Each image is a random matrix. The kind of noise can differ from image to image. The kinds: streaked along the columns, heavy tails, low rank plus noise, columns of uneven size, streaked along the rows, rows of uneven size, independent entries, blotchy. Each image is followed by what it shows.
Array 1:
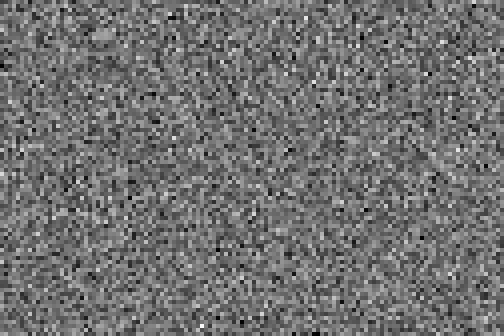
independent entries
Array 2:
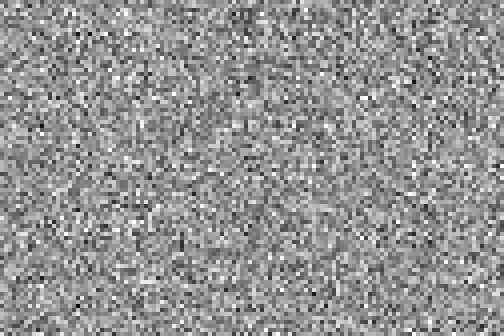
low rank plus noise
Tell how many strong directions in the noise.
five to eight
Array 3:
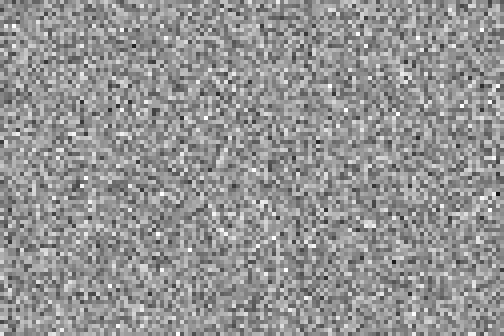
independent entries
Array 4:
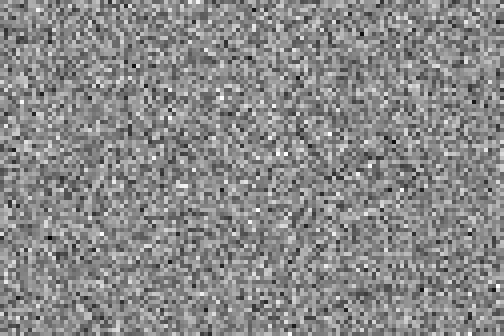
independent entries
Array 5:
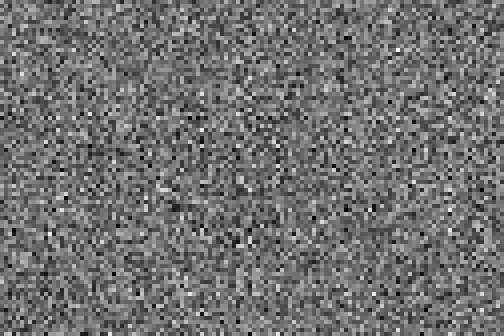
low rank plus noise
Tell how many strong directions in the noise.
two
